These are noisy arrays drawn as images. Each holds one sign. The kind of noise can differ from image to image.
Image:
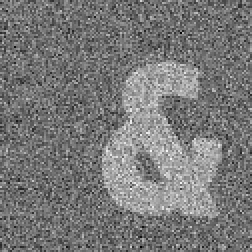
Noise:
low rank plus noise
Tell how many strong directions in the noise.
one
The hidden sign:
ampersand
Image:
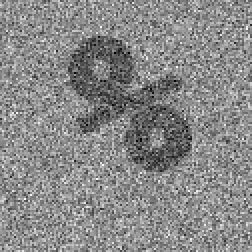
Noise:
independent entries
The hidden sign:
percent sign
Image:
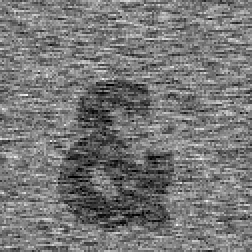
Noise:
streaked along the rows
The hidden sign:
ampersand
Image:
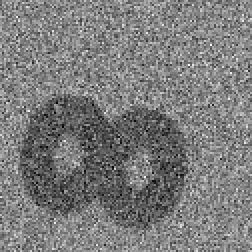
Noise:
independent entries
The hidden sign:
infinity sign
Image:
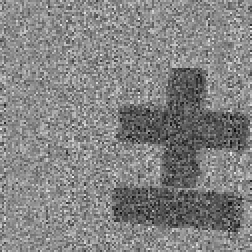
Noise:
columns of uneven size
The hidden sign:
plus-minus sign
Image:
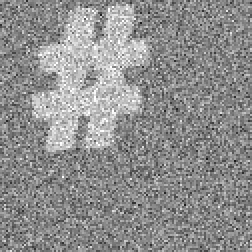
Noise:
independent entries
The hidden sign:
hash sign
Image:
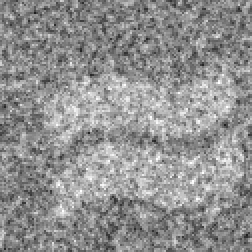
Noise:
blotchy
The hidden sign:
approximately sign
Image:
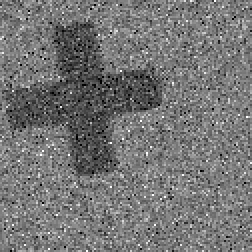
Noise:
heavy tails
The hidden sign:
plus sign
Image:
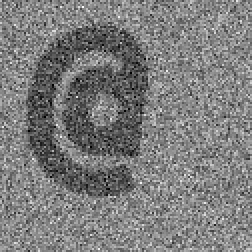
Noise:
independent entries
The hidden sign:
at sign
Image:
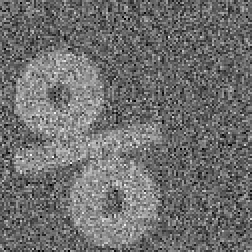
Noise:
low rank plus noise
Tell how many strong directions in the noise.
five to eight
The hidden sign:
percent sign
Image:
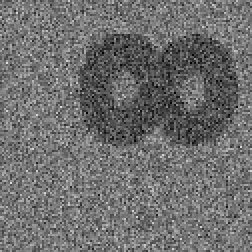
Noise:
independent entries
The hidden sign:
infinity sign
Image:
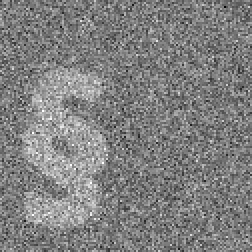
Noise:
independent entries
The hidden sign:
section sign
